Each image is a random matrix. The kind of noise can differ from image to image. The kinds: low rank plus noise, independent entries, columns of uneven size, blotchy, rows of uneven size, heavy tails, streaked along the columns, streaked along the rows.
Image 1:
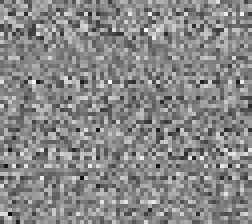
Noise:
rows of uneven size
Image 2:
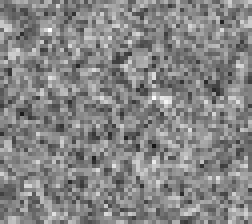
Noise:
blotchy
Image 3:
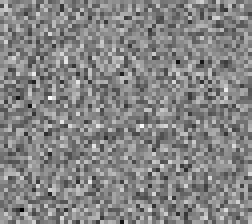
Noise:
low rank plus noise
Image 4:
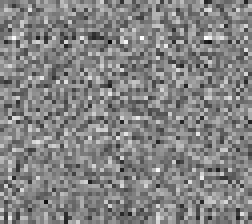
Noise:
low rank plus noise
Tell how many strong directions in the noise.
three or four
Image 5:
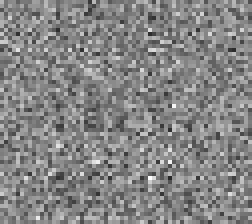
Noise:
low rank plus noise
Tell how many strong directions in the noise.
two
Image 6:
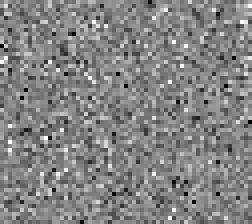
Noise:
heavy tails
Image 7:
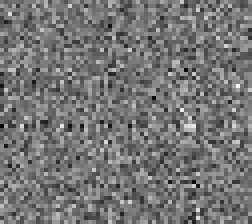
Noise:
low rank plus noise
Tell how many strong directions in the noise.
one
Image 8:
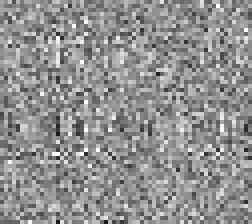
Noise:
low rank plus noise
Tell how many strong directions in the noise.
one
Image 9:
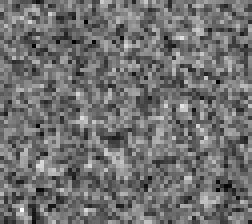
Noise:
blotchy
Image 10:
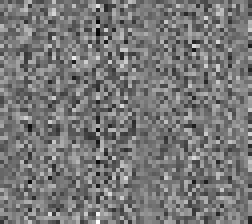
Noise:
columns of uneven size
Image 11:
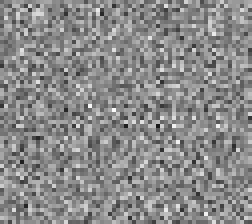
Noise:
low rank plus noise
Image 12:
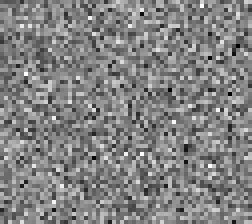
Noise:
independent entries
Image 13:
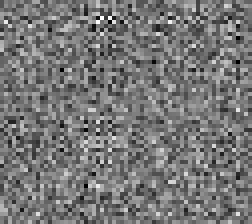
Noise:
low rank plus noise
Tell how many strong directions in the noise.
three or four
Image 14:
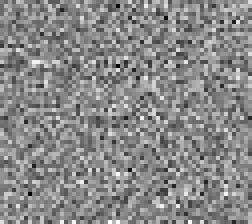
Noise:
low rank plus noise
